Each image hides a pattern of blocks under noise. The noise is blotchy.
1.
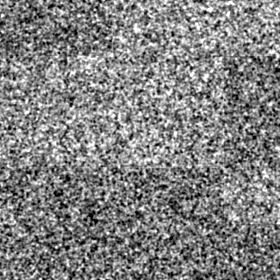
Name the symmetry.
no symmetry
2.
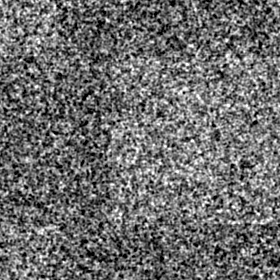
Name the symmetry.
top and bottom mirror each other
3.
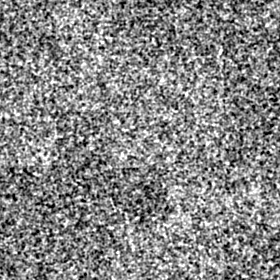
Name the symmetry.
mirrored about the diagonal from the bottom left
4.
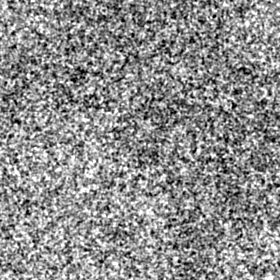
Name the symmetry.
mirrored about the diagonal from the bottom left
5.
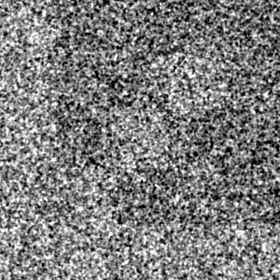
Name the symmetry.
mirrored about the diagonal from the bottom left
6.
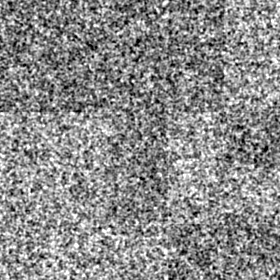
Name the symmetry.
no symmetry
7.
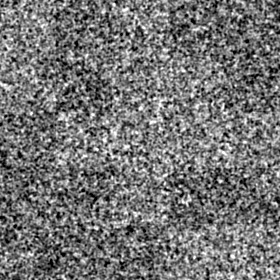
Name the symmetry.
mirrored about the diagonal from the bottom left
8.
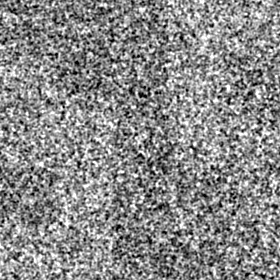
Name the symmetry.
the same after a half turn
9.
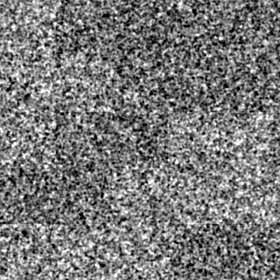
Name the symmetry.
no symmetry
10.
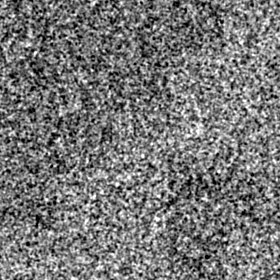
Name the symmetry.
mirrored about the diagonal from the top left
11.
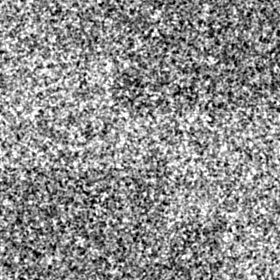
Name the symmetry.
the same after a half turn
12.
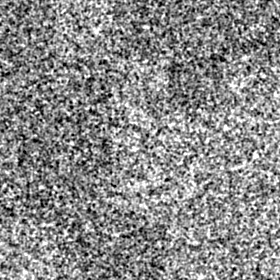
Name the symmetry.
no symmetry
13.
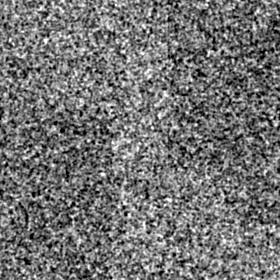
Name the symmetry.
the same after a half turn
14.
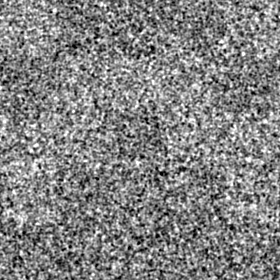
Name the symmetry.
left and right mirror each other
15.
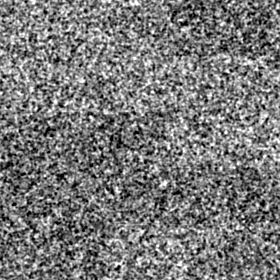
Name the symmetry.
no symmetry
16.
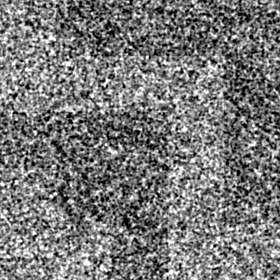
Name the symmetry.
mirrored about the diagonal from the bottom left
